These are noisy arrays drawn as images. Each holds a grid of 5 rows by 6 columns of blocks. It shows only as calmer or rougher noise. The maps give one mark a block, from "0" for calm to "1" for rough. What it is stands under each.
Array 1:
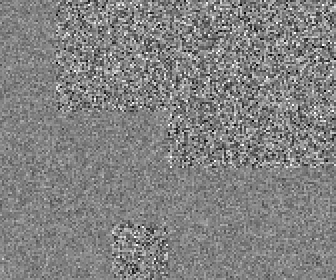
011111
011111
000111
000000
001000
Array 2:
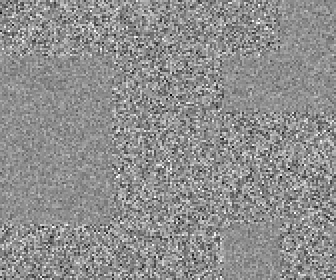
111110
001100
001111
001111
111101
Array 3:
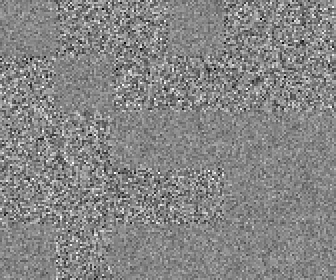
011011
101111
110000
111100
010000
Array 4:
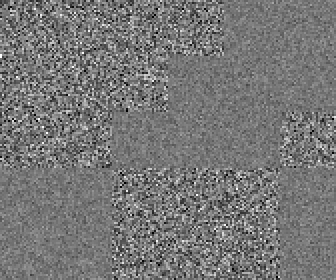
111100
111000
110001
001110
001110
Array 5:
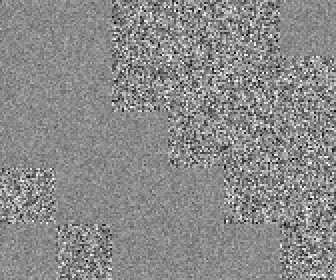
001110
001111
000111
100011
010001
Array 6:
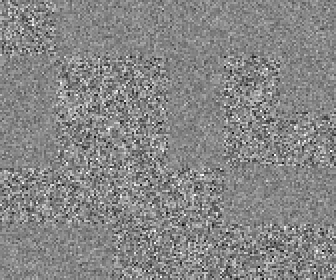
100000
011010
011011
111100
001111
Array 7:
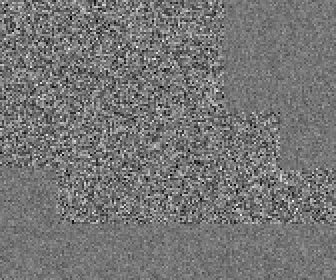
111100
111100
111110
011111
000000
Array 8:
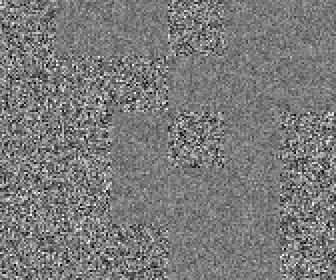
100100
111000
110101
110001
111001
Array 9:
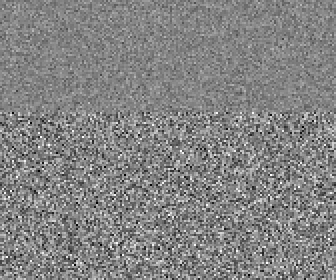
000000
000000
111111
111111
111111
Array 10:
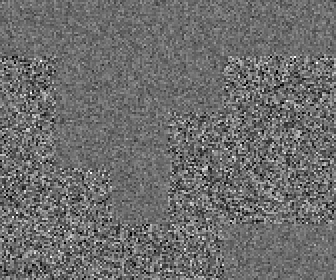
000000
100011
100111
110111
111100
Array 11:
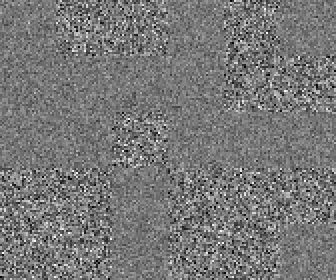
011010
000011
001000
110111
110110
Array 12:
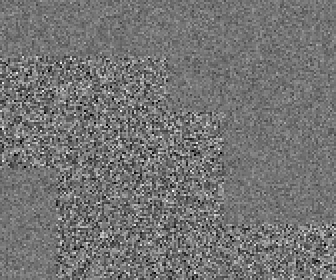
000000
111000
111100
011100
011111
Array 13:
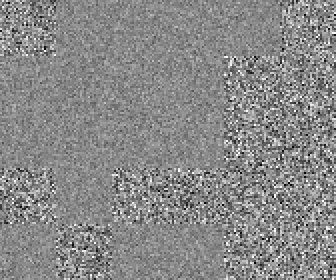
100001
000011
000011
101111
010011
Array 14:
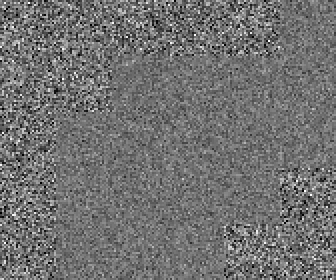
111110
110000
100000
100001
100011
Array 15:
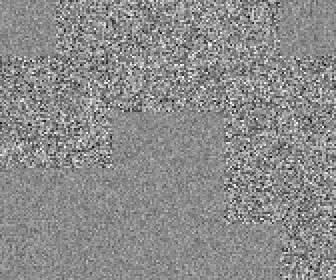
011110
111111
110011
000011
000001
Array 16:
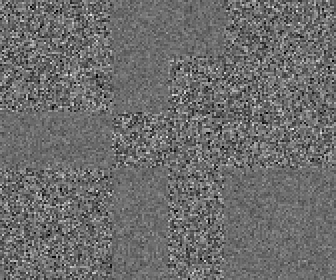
110011
110111
001111
110100
110100
